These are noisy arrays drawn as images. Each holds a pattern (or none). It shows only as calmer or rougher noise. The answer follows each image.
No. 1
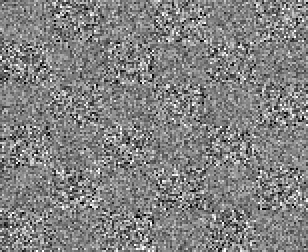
a checkerboard
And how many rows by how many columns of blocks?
6 by 6
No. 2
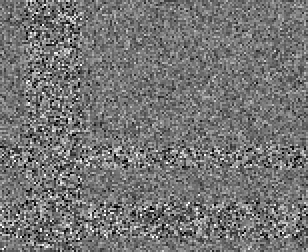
bands of rows crossing bands of columns
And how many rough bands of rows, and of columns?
2 and 1
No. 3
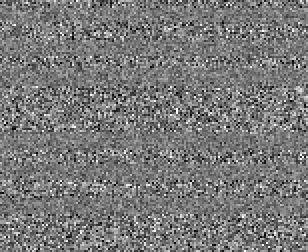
bands of rows
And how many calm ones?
6
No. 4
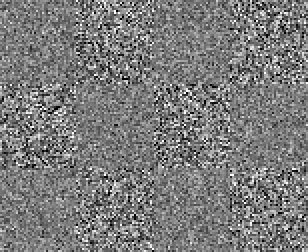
a checkerboard
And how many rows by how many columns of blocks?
3 by 4
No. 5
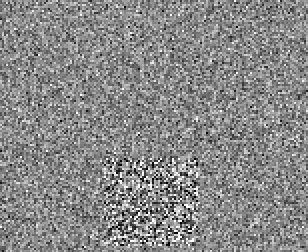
one block
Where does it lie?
bottom middle
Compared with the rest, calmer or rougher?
rougher
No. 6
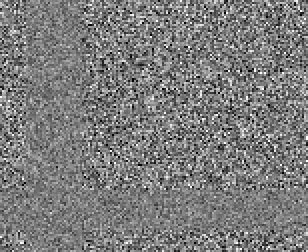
bands of rows crossing bands of columns
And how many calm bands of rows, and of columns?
1 and 1
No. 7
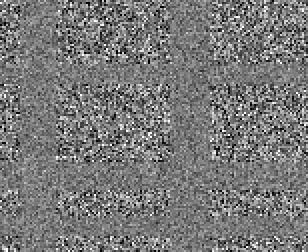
bands of rows crossing bands of columns
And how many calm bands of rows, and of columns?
3 and 2
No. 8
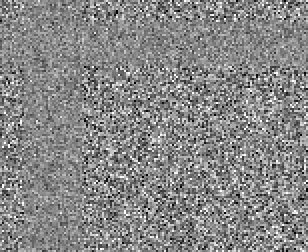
bands of rows crossing bands of columns
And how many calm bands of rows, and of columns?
1 and 1
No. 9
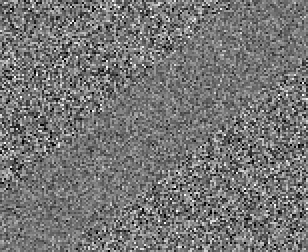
a diagonal band
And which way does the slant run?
bottom left to top right
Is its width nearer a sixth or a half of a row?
a half
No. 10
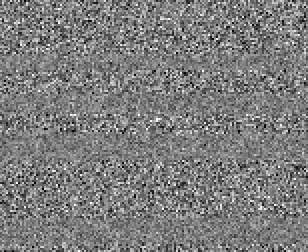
bands of rows
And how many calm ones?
4
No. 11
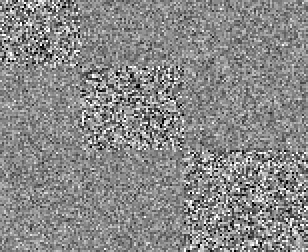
blocks along the diagonal
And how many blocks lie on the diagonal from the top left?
3
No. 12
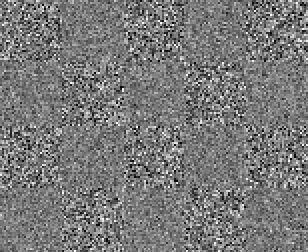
a checkerboard
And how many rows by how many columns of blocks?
4 by 5
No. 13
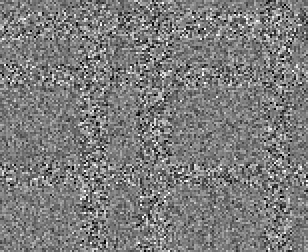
bands of rows crossing bands of columns
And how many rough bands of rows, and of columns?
3 and 3
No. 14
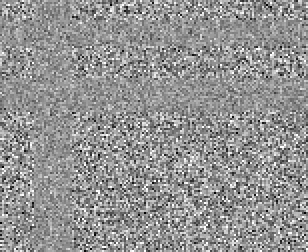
bands of rows crossing bands of columns
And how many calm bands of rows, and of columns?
2 and 1
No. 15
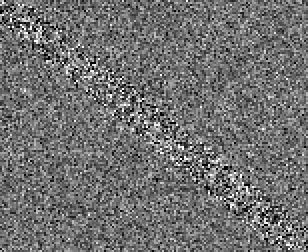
a diagonal band
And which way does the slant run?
top left to bottom right
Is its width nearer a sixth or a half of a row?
a sixth
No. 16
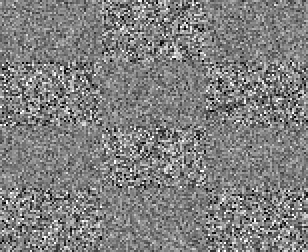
a checkerboard
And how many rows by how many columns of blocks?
4 by 3
